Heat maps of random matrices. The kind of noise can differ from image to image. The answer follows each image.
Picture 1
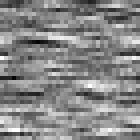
streaked along the rows
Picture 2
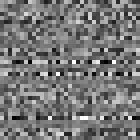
rows of uneven size
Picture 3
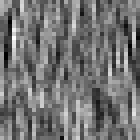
streaked along the columns
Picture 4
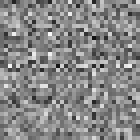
low rank plus noise
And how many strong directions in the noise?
three or four
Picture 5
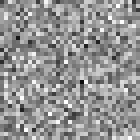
independent entries
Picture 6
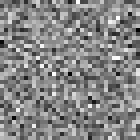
low rank plus noise
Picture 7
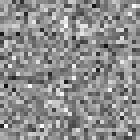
independent entries
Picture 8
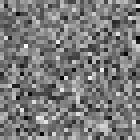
independent entries
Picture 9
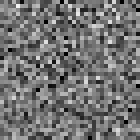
independent entries
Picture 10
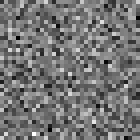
independent entries
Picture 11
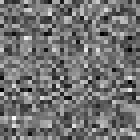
low rank plus noise
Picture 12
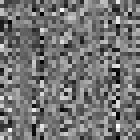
columns of uneven size
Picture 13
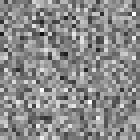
low rank plus noise
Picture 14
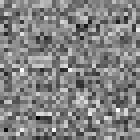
low rank plus noise
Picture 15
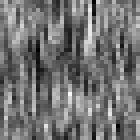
streaked along the columns
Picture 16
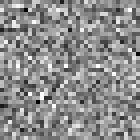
independent entries
